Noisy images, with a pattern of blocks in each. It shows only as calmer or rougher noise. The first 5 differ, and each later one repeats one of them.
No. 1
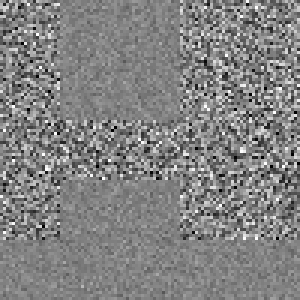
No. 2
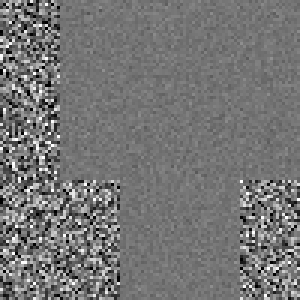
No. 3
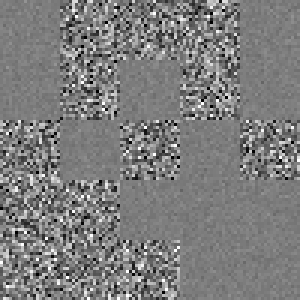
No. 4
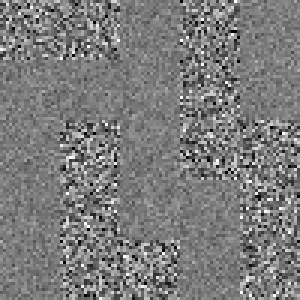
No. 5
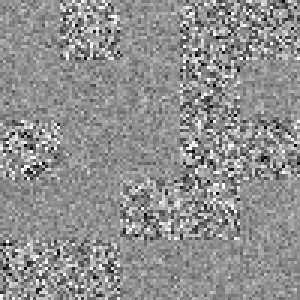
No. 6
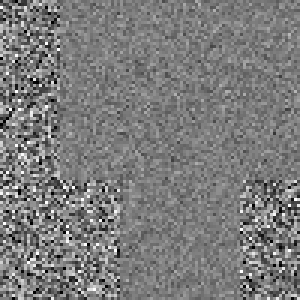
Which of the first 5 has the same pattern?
2
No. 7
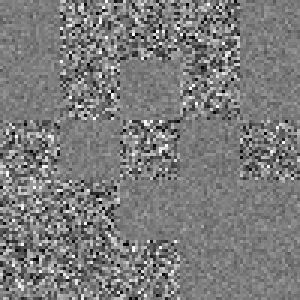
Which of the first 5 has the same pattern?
3
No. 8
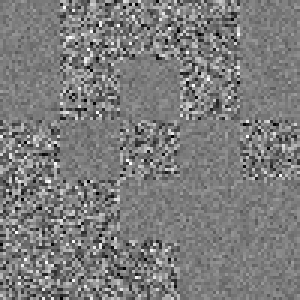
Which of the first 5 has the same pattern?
3
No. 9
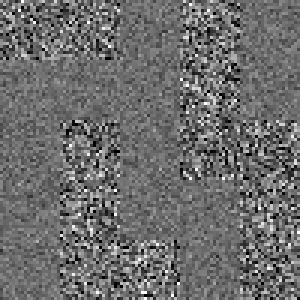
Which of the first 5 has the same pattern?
4
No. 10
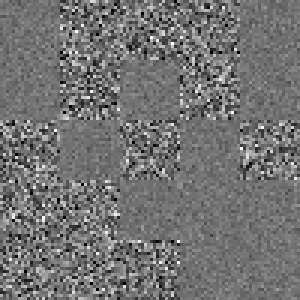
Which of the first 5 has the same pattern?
3
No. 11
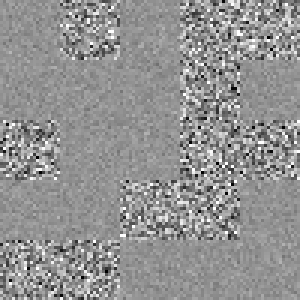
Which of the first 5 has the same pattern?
5
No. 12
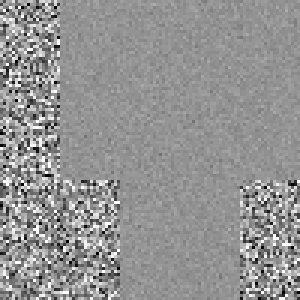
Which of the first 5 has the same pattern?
2
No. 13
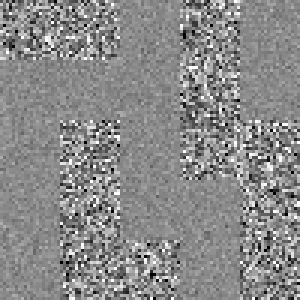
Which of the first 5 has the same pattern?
4
